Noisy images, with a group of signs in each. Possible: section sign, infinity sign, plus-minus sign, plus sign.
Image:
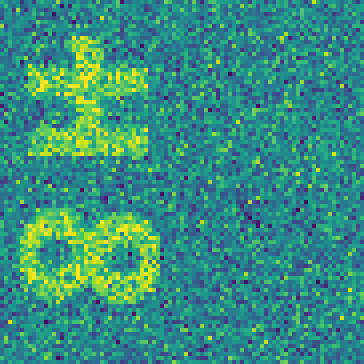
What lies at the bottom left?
infinity sign
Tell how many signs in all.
2
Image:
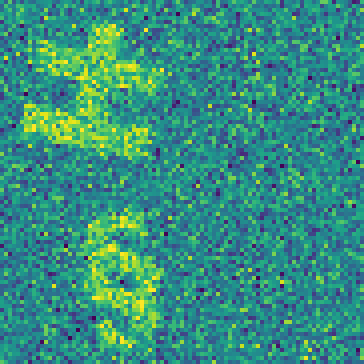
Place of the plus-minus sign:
top left
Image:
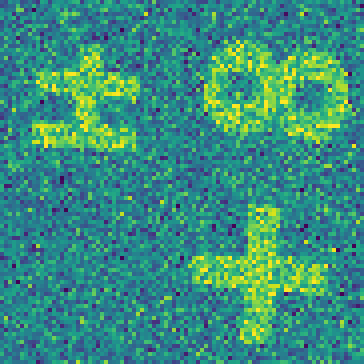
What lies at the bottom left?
nothing
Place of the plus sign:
bottom right
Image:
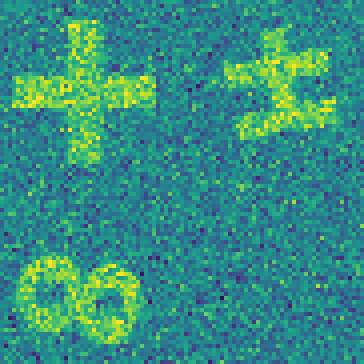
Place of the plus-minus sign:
top right
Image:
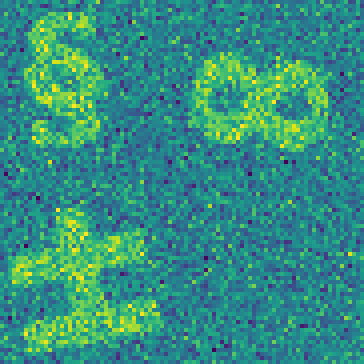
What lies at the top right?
infinity sign
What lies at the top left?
section sign
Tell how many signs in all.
3
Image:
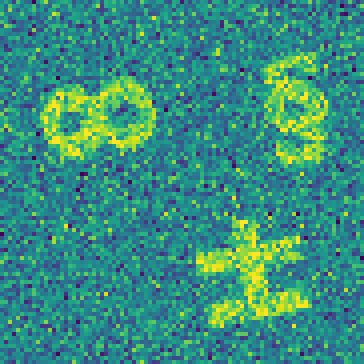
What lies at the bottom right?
plus-minus sign
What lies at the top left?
infinity sign
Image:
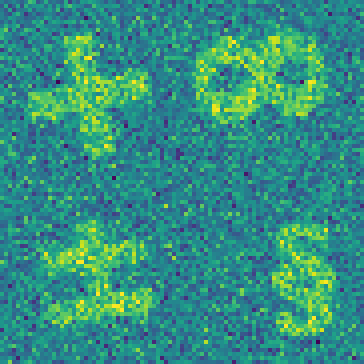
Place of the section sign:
bottom right
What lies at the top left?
plus sign
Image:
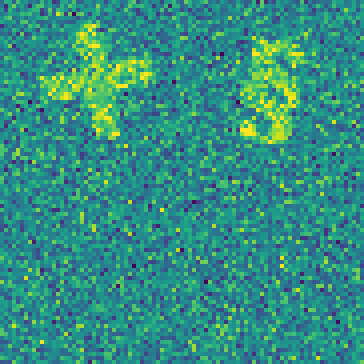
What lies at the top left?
plus sign
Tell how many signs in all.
2
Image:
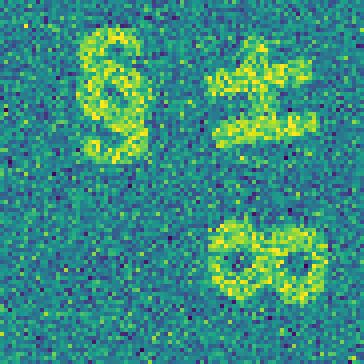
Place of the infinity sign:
bottom right
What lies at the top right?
plus-minus sign
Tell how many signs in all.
3
